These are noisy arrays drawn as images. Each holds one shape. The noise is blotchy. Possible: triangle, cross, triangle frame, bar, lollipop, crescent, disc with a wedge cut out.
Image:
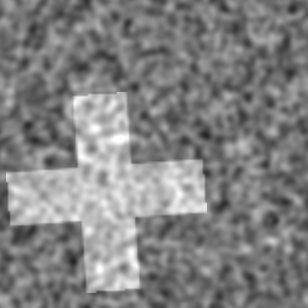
cross
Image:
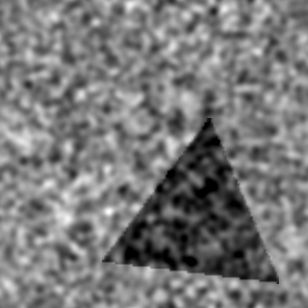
triangle
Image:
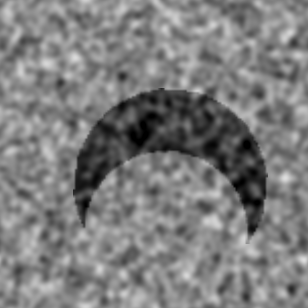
crescent
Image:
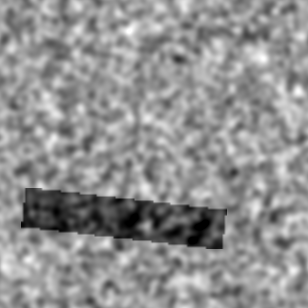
bar
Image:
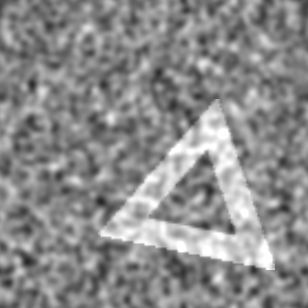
triangle frame
